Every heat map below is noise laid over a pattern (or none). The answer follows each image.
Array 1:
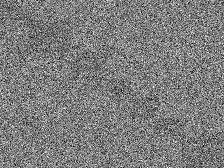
blocks along the diagonal
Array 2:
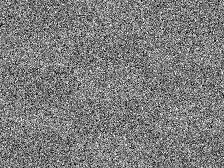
a checkerboard
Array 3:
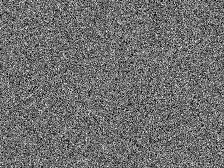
only noise
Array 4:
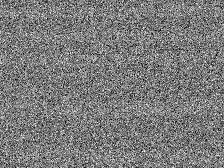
bands of rows
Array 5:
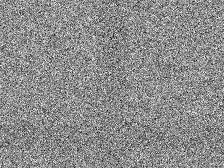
bands of rows crossing bands of columns
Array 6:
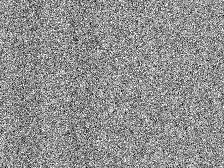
bands of columns
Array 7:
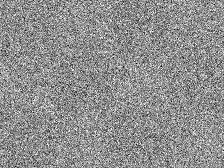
a checkerboard
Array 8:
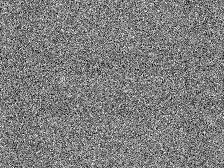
bands of rows crossing bands of columns
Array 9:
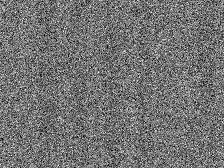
bands of columns
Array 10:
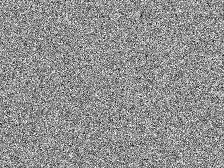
only noise
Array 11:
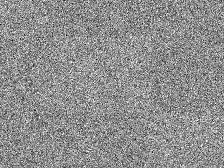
blocks along the diagonal
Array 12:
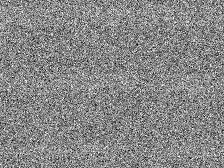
bands of rows
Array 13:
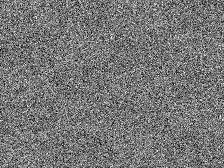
a checkerboard
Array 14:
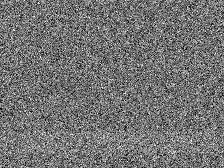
one band of rows
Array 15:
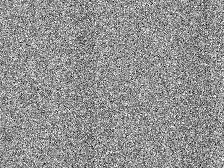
bands of columns
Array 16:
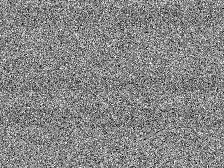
bands of rows
